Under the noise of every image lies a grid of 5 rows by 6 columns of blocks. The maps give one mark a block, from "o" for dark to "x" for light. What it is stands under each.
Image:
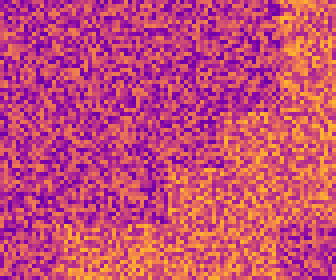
o o o o o x
o o o o o x
o o o o x x
o o o x x x
o x x x x o
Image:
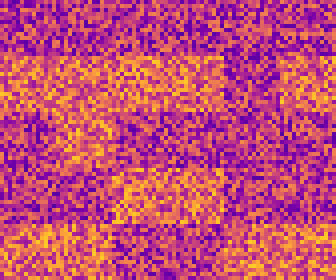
o o o o o o
x x x x o x
o x o o o o
o o x x o o
x x o o x x
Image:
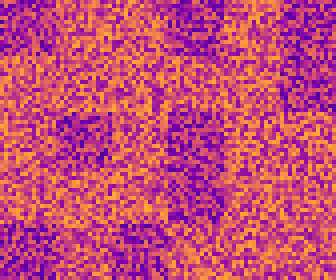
o x x o x o
x x x x x o
x o x o x x
x x x o x x
o x o x x x
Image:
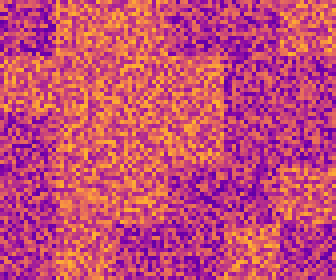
o x x o o x
x x x x o o
o x x x o o
o x x o o x
o x o o x o
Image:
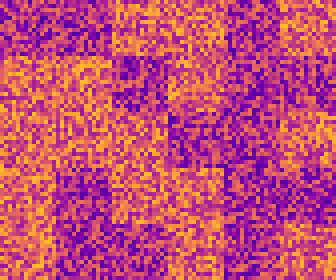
o o x x o x
x x o x o o
x x x o o x
x o x x o o
x o o x o x
